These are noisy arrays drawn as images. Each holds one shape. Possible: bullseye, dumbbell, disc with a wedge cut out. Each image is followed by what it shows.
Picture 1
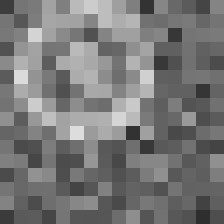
bullseye
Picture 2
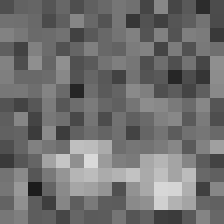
dumbbell
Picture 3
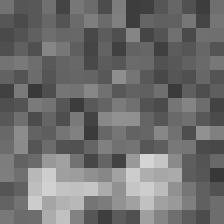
dumbbell
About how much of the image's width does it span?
two thirds
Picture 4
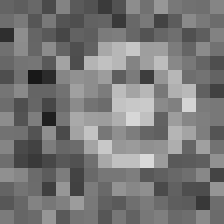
bullseye
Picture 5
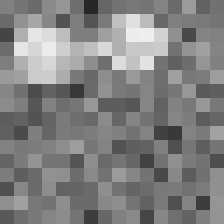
dumbbell
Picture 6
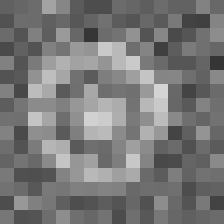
bullseye
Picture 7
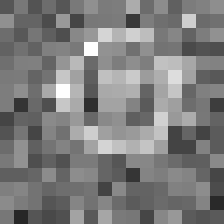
bullseye
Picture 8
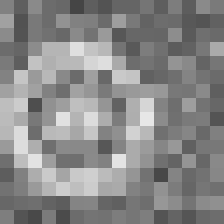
bullseye
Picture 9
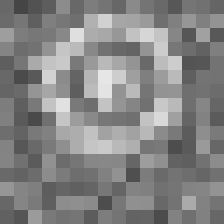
bullseye
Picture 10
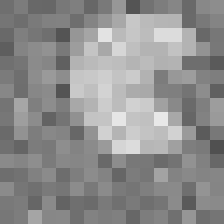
disc with a wedge cut out
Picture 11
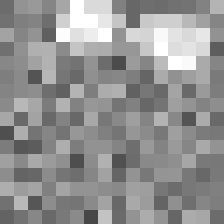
dumbbell
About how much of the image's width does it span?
two thirds
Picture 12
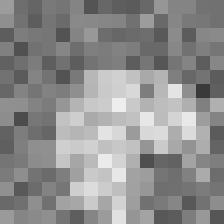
disc with a wedge cut out
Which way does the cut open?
down and right
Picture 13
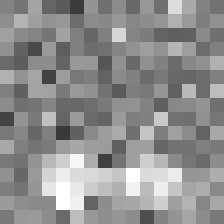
dumbbell
